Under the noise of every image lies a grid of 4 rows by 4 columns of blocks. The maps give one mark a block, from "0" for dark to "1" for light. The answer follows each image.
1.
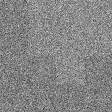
0111
0111
0010
0000
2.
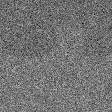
0000
0010
1111
1111
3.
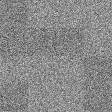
0111
0001
1110
0110
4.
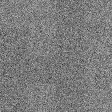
1101
0101
0001
0101
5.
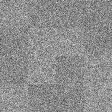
1000
0110
0101
1001
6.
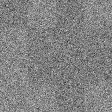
0101
1000
1000
1101
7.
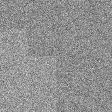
0000
1000
1100
1100
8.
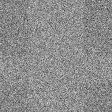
0110
0110
1111
0110
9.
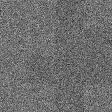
1101
1100
1000
1101
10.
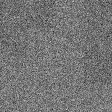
0010
0110
1110
1111
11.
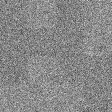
0101
0001
0100
1110
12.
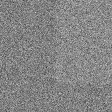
0011
0011
0011
0000
